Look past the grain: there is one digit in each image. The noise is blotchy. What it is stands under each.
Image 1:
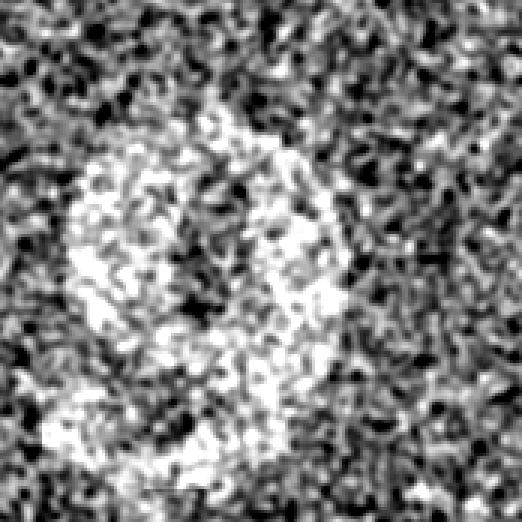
9
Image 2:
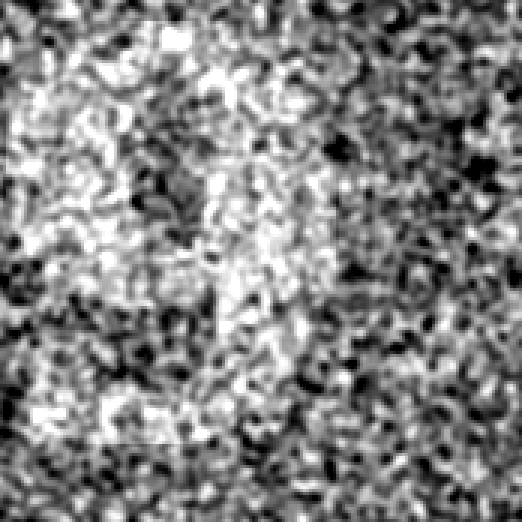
9
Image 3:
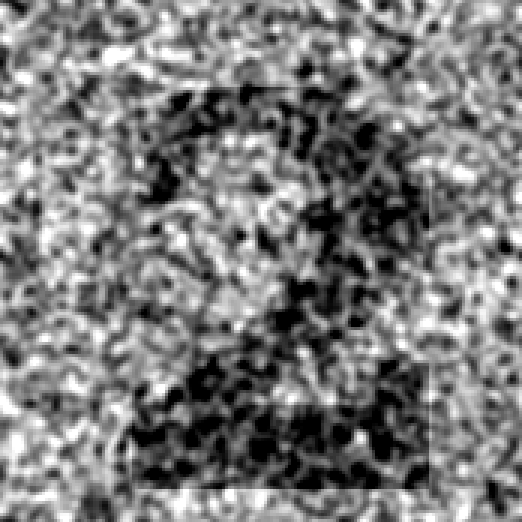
2
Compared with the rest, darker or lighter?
darker
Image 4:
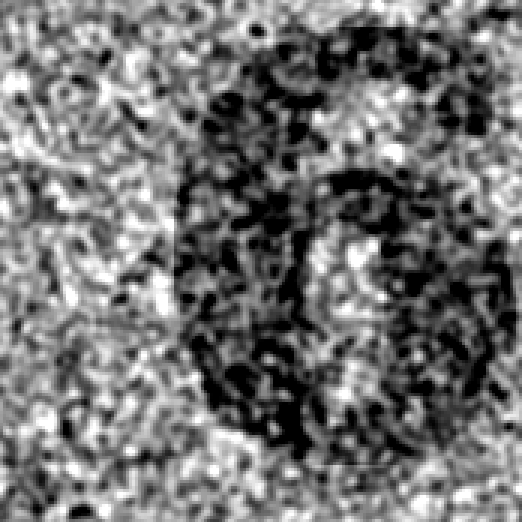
6
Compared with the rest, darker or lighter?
darker
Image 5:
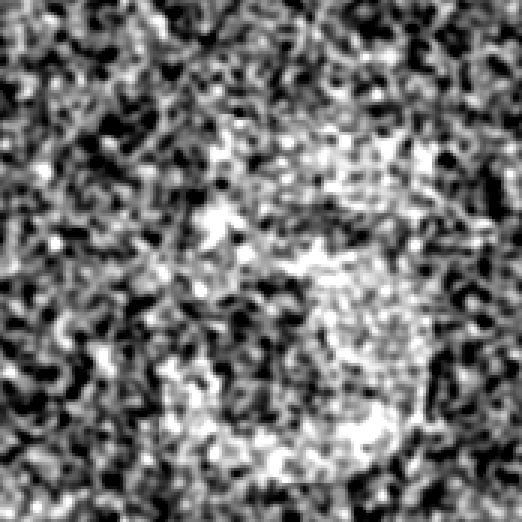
5
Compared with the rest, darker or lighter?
lighter
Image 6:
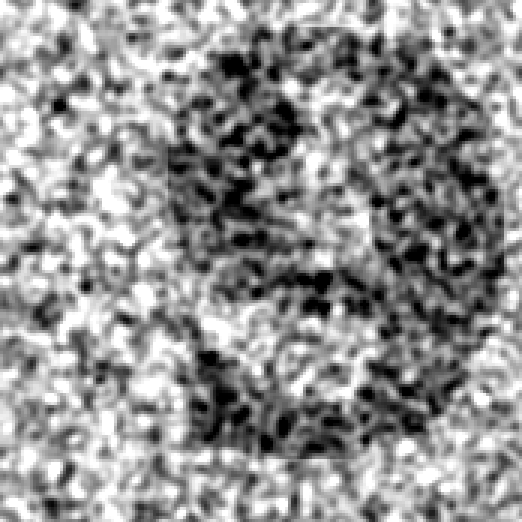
9
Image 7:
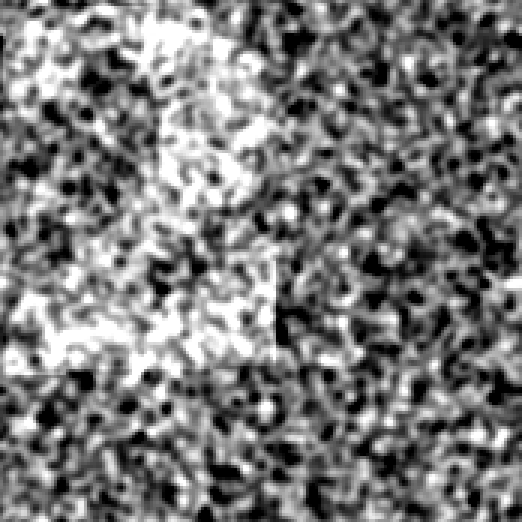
2
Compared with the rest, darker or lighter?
lighter
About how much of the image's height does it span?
two thirds
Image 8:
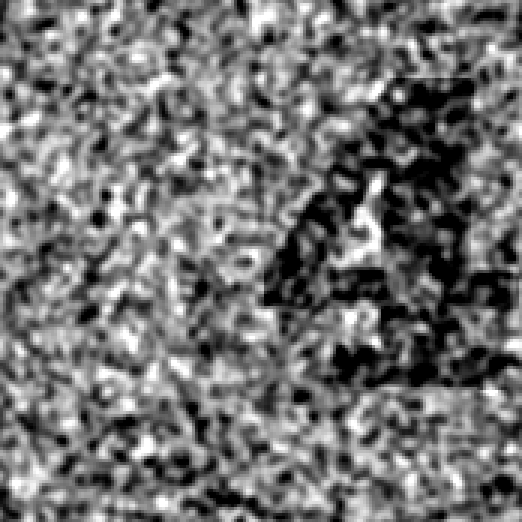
4
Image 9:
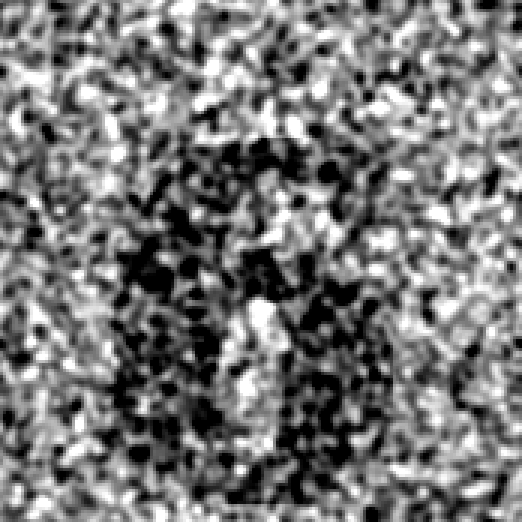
6
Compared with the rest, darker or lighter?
darker
